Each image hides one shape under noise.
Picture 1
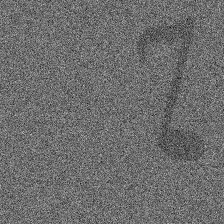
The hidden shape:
musical note
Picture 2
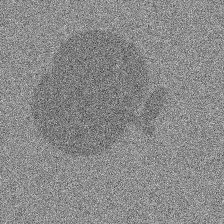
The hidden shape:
apple
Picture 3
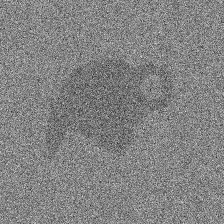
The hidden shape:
teapot
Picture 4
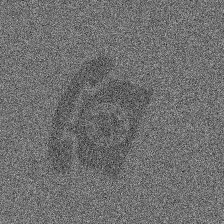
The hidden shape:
telephone
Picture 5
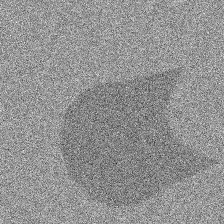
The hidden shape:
cat's head
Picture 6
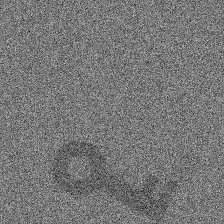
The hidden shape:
key
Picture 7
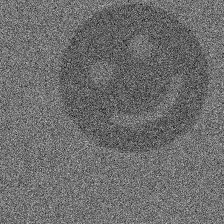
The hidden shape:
smiling face
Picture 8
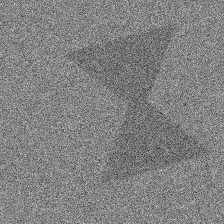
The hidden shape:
bow tie
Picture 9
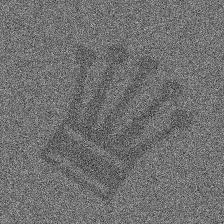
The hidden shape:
chess queen
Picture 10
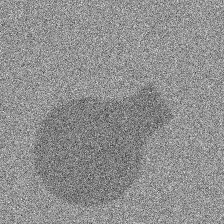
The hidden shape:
light bulb
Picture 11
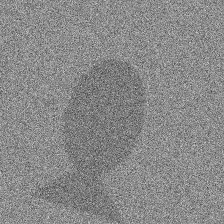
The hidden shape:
fish
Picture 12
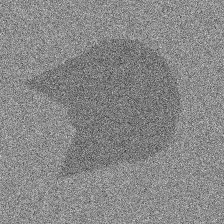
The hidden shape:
cat's head
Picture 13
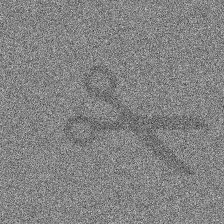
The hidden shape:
pair of scissors
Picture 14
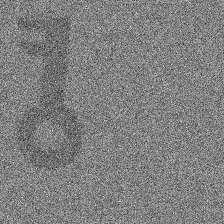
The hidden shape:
key
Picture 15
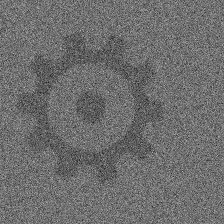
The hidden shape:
gear
